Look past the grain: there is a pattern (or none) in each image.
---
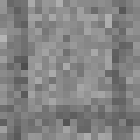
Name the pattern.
bands of rows crossing bands of columns
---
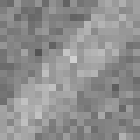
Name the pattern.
a diagonal band
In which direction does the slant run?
bottom left to top right
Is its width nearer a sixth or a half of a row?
a half
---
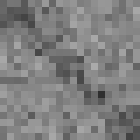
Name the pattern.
blocks along the diagonal
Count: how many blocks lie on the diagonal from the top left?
5
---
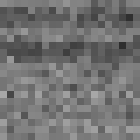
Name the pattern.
bands of rows
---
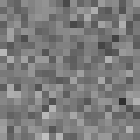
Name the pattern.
only noise
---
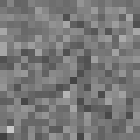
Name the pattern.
only noise
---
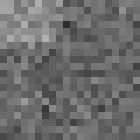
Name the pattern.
one block
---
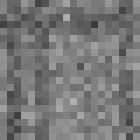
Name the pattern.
bands of rows crossing bands of columns
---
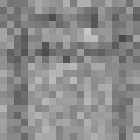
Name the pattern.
bands of rows crossing bands of columns
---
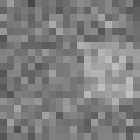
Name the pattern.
one block
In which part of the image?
middle right
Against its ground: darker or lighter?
lighter
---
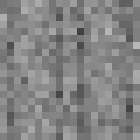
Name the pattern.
bands of columns
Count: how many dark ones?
4
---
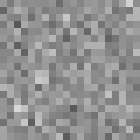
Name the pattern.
only noise
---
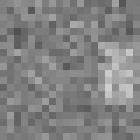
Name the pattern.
one block
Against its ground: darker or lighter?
lighter
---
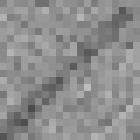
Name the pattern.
a diagonal band
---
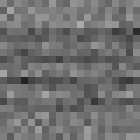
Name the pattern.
bands of rows
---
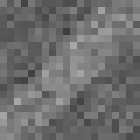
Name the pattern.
a diagonal band
